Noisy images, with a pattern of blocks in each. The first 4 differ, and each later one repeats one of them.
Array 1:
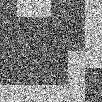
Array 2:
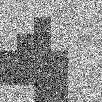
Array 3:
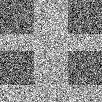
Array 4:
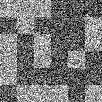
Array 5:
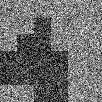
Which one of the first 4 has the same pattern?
2
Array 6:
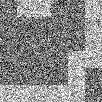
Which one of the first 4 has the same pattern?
1
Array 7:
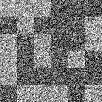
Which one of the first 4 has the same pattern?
4
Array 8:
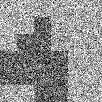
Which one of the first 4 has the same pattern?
2
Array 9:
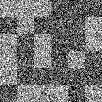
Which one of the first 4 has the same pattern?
4
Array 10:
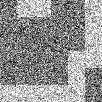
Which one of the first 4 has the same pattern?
1
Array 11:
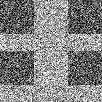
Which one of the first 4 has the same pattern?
3
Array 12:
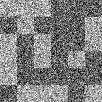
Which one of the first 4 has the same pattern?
4
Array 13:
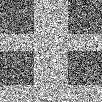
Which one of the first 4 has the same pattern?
3
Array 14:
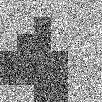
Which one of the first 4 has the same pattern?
2
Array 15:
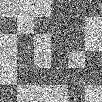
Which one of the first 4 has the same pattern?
4
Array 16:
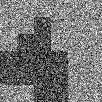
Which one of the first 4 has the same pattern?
2
